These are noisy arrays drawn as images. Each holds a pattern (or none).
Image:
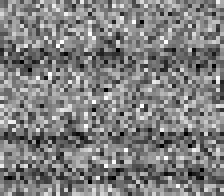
bands of rows
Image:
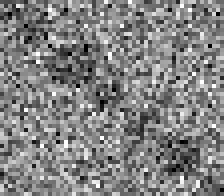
blocks along the diagonal
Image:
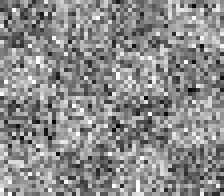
a checkerboard
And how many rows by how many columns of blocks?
4 by 4
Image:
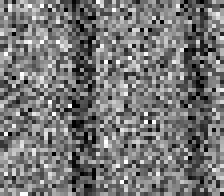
bands of columns
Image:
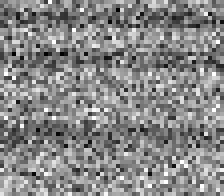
bands of rows
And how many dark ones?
3
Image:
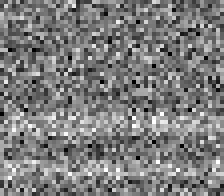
bands of rows
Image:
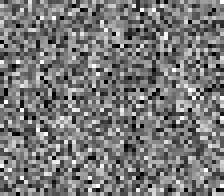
only noise
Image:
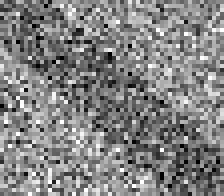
a diagonal band
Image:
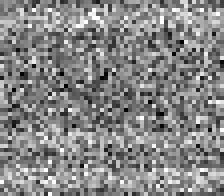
bands of rows
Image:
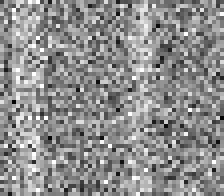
bands of columns
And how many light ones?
2
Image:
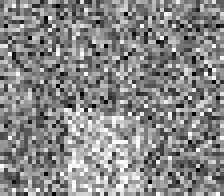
one block
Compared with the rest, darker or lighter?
lighter
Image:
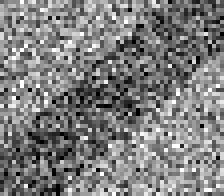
a diagonal band
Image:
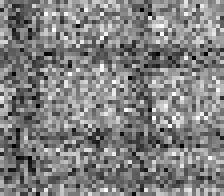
bands of rows crossing bands of columns
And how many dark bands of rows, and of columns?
3 and 2
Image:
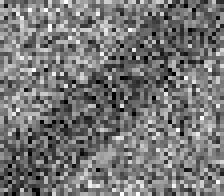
a diagonal band
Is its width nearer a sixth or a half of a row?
a half
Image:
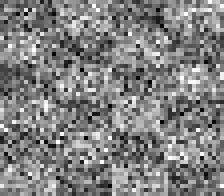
a checkerboard
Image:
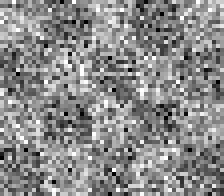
a checkerboard
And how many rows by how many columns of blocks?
4 by 5
